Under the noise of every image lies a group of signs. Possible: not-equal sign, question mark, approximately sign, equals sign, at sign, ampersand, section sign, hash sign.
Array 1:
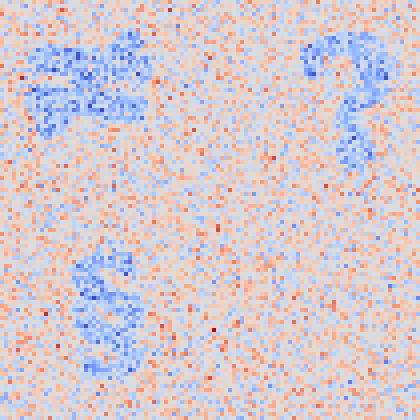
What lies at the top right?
question mark
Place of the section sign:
bottom left
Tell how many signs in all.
3
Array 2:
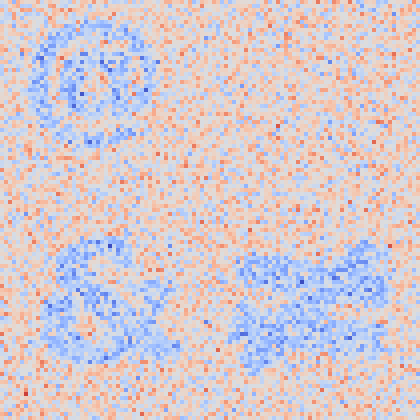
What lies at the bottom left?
ampersand
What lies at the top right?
nothing
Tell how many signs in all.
3
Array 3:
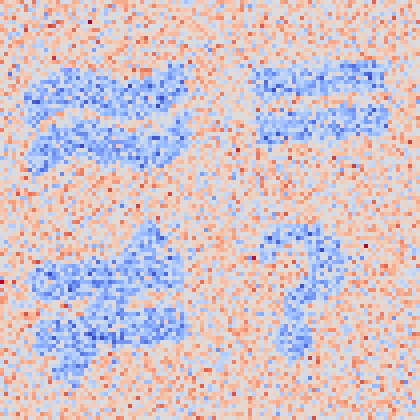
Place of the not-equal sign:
bottom left
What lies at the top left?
approximately sign
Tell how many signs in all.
4
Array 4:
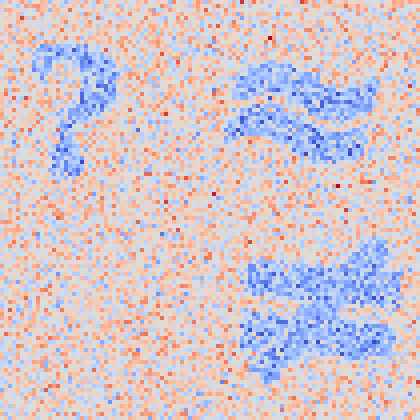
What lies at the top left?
question mark
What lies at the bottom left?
nothing
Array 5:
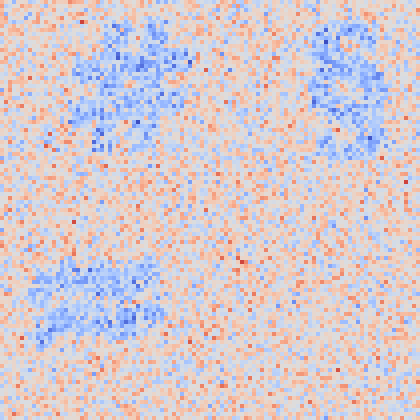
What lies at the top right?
section sign
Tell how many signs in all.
3
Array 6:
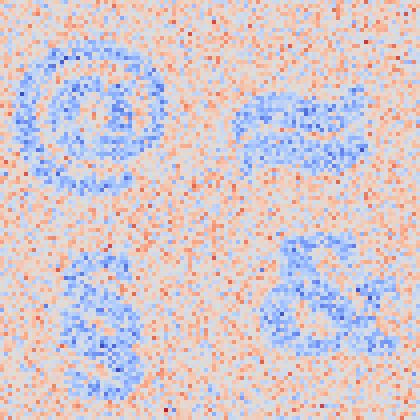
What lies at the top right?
approximately sign
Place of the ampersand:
bottom right
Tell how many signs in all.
4
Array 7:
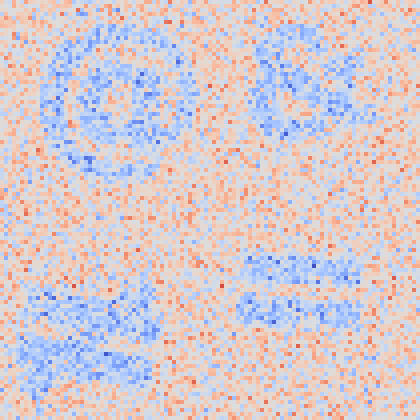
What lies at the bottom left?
not-equal sign
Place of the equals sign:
bottom right
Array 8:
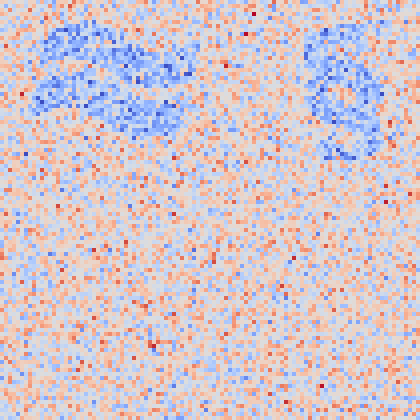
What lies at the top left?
approximately sign
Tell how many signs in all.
2
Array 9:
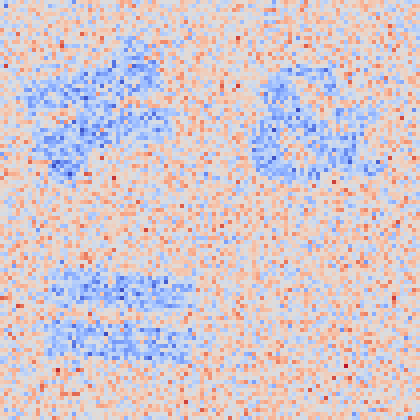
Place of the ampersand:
top right
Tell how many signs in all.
3
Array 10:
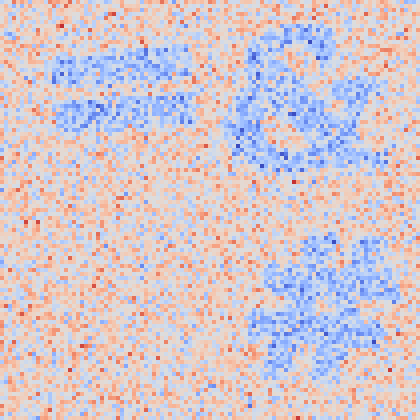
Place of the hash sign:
bottom right
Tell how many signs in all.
3
